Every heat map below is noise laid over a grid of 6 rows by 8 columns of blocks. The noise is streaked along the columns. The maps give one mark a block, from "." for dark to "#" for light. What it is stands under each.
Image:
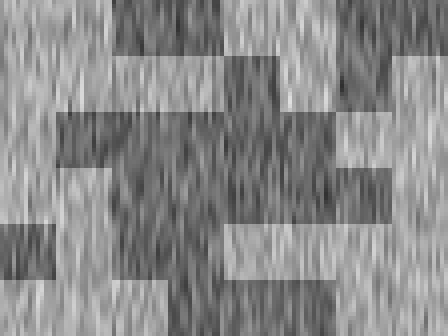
##..##..
####.#.#
#.....##
##.....#
.#..####
###...##
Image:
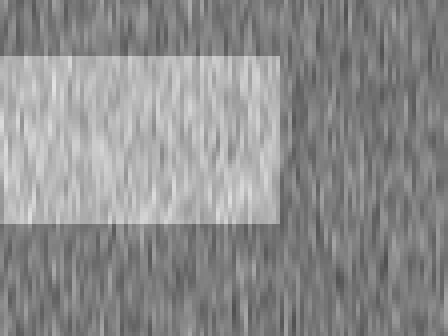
........
#####...
#####...
#####...
........
........
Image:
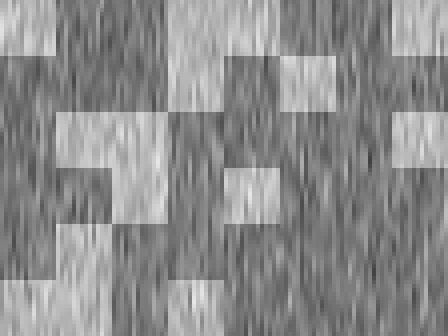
#..##..#
...#.#..
.##....#
..#.#...
.#......
##.#....
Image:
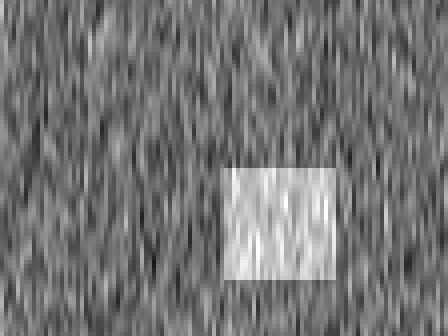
........
........
........
....##..
....##..
........
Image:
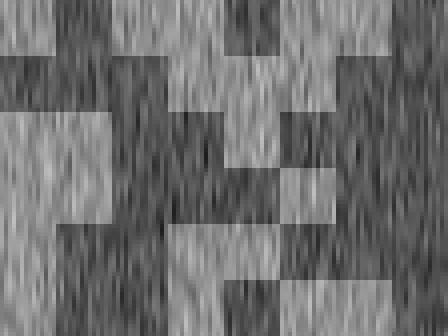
#.##.##.
...###..
##..#...
##...#..
#..##...
#..#.##.
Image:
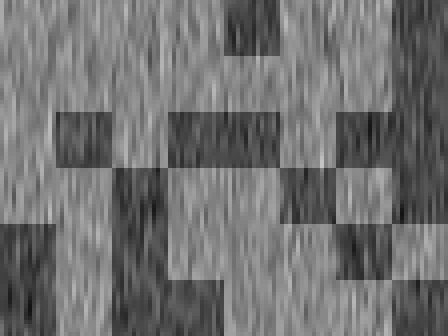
####.##.
#######.
#.#..#..
##.##.#.
.#.###.#
.#..###.
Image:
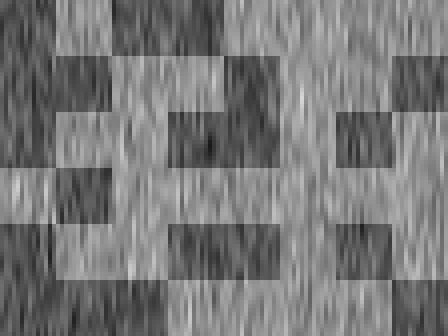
.#..####
..##.##.
.##..#.#
#.######
.##..#.#
...####.
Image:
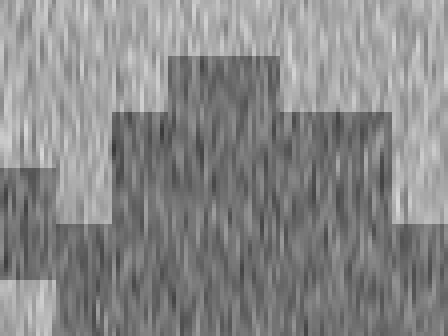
########
###..###
##.....#
.#.....#
........
#.......
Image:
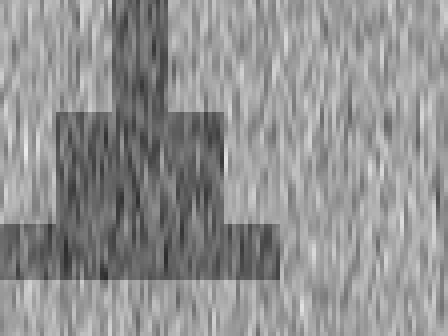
##.#####
##.#####
#...####
#...####
.....###
########
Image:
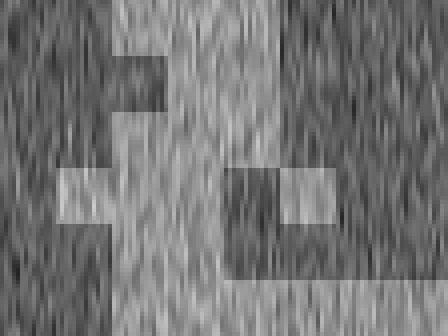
..###...
...##...
..###...
.###.#..
..##....
..######
